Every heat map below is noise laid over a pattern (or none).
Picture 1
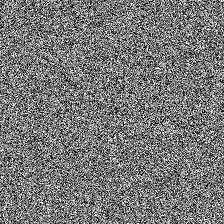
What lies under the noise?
only noise
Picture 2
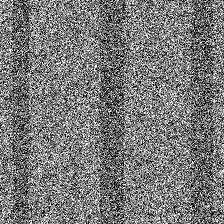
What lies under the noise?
bands of columns
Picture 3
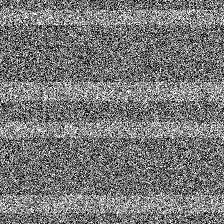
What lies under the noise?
bands of rows
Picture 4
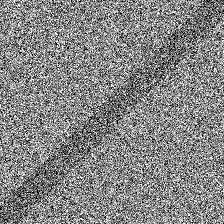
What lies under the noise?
a diagonal band
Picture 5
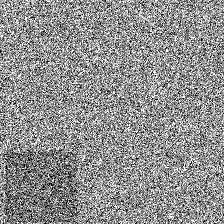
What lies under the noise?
one block
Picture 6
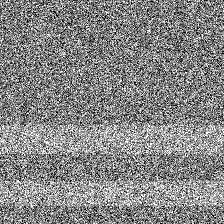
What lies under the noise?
bands of rows
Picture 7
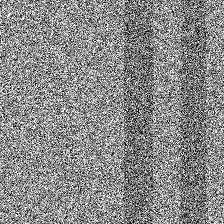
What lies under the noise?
bands of columns
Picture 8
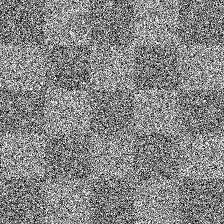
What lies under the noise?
a checkerboard
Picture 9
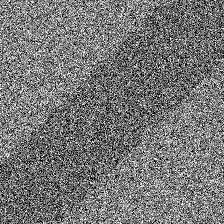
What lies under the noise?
a diagonal band
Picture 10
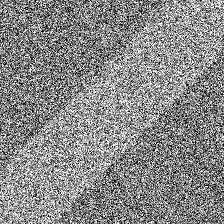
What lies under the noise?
a diagonal band
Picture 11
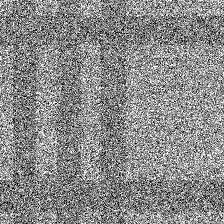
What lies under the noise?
bands of rows crossing bands of columns
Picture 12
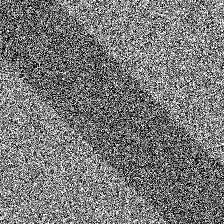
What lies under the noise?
a diagonal band
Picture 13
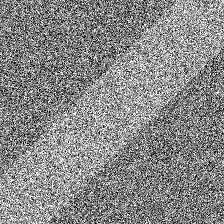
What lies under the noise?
a diagonal band
